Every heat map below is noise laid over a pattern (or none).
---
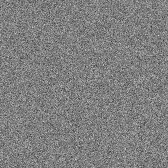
only noise
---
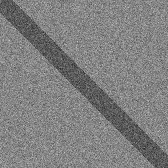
a diagonal band
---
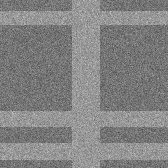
bands of rows crossing bands of columns
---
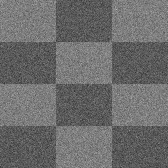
a checkerboard
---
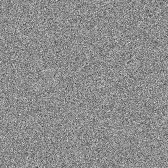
only noise
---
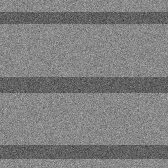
bands of rows
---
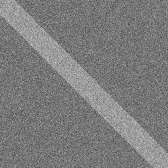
a diagonal band
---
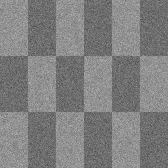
a checkerboard
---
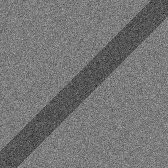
a diagonal band
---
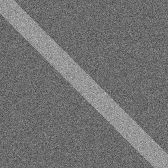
a diagonal band
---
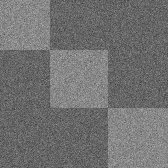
blocks along the diagonal
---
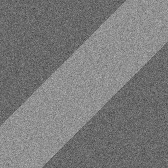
a diagonal band
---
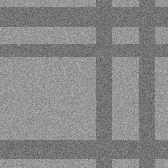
bands of rows crossing bands of columns
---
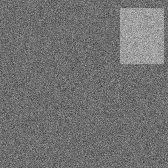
one block
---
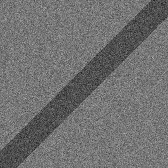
a diagonal band
